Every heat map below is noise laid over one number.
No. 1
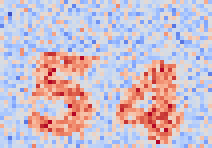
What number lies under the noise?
54
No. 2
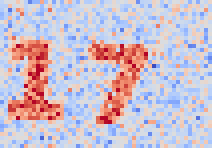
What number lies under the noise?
17
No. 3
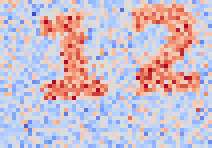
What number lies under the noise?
12
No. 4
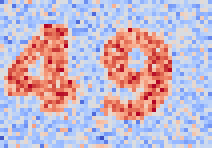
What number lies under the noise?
49
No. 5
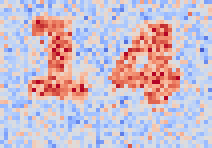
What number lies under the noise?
14
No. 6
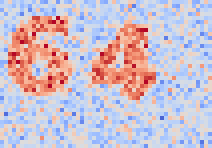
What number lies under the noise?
64
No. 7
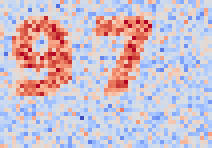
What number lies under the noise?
97
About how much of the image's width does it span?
two thirds
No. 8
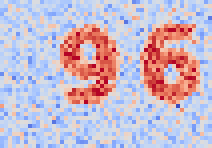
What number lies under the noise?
96
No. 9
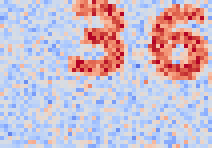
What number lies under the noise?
36
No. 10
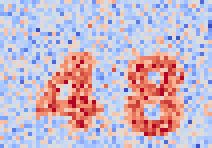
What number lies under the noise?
48
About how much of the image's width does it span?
two thirds
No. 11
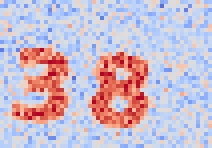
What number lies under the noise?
38
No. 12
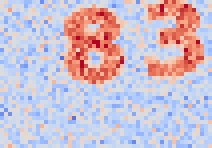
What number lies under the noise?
83
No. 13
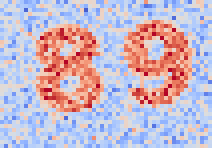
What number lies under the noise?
89
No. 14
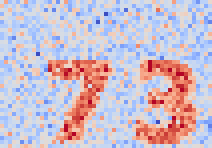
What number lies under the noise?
73
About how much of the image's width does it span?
two thirds
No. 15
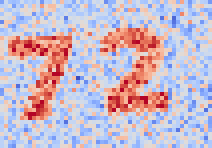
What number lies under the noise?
72
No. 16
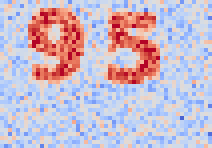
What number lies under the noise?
95
